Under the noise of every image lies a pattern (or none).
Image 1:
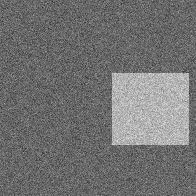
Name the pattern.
one block
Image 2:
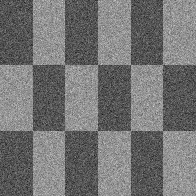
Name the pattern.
a checkerboard
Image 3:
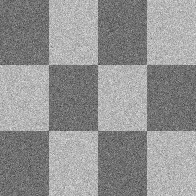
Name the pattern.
a checkerboard
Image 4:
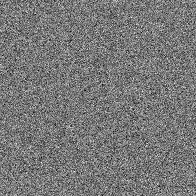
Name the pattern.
only noise
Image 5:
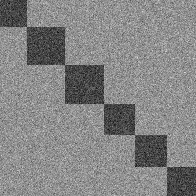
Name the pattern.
blocks along the diagonal
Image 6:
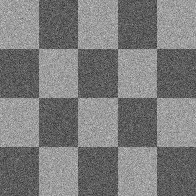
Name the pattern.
a checkerboard
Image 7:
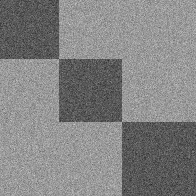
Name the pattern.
blocks along the diagonal
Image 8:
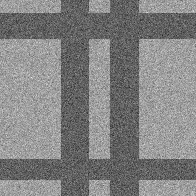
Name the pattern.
bands of rows crossing bands of columns
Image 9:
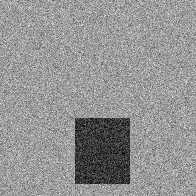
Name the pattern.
one block
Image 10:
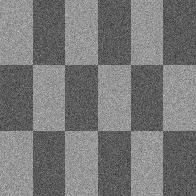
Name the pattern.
a checkerboard
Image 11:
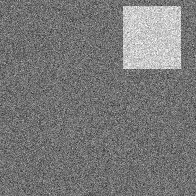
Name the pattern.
one block
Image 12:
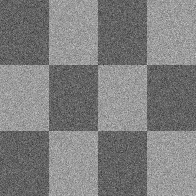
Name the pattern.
a checkerboard
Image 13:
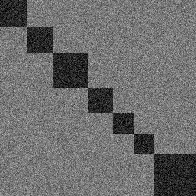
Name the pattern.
blocks along the diagonal
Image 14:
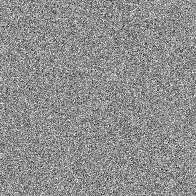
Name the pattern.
only noise
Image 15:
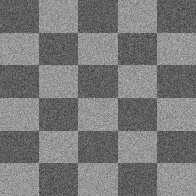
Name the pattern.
a checkerboard
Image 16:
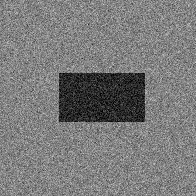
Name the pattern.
one block
